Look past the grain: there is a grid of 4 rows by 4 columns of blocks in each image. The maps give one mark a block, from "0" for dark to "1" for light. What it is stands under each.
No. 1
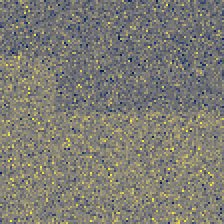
0 0 0 0
1 0 0 0
1 1 1 1
1 1 1 1
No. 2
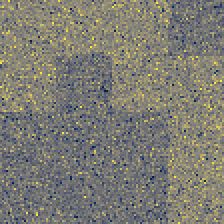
1 1 1 0
1 0 1 1
0 0 0 1
0 0 0 1
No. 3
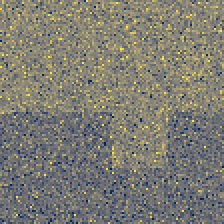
1 1 1 1
1 1 1 1
0 0 1 0
0 0 0 0
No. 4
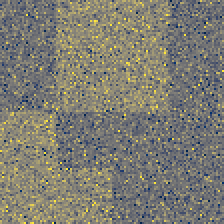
0 1 1 0
0 1 1 0
1 0 0 0
1 1 0 0
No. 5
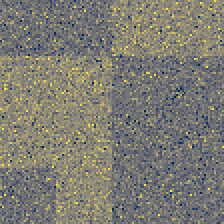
0 0 1 1
1 1 0 0
1 1 0 0
0 1 0 0
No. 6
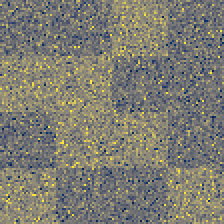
0 0 1 0
1 1 0 0
0 1 1 0
1 0 0 1
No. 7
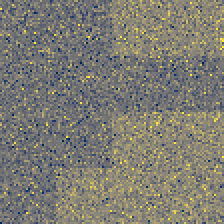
0 0 1 1
0 0 0 0
0 0 1 1
0 1 1 1
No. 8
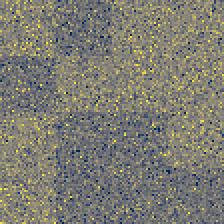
1 0 1 1
0 1 1 1
1 0 0 1
1 0 0 0
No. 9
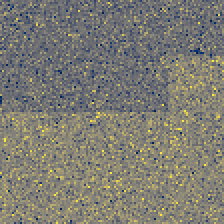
0 0 0 0
0 0 0 1
1 1 1 1
1 1 1 1
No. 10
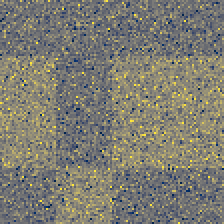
0 0 0 0
1 0 1 1
1 0 1 1
0 1 0 0
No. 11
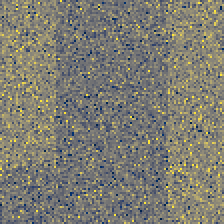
1 0 0 1
1 0 0 1
1 0 0 1
0 0 0 1
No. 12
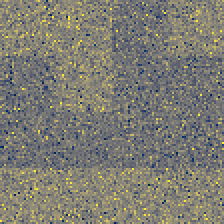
1 1 0 1
0 1 0 0
0 0 0 0
1 1 1 1
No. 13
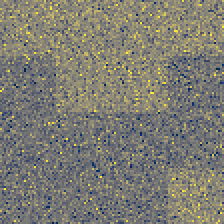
1 1 1 1
0 1 1 0
0 0 0 0
0 0 0 1
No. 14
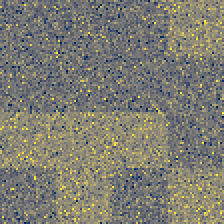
0 0 0 1
0 0 0 0
1 1 1 0
0 1 0 1
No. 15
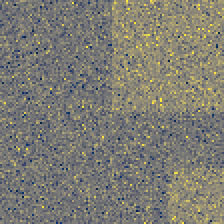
0 0 1 1
0 0 1 1
0 0 0 0
0 0 0 1
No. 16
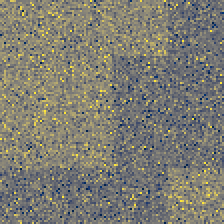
1 1 1 0
1 1 0 0
1 1 0 0
0 0 0 1
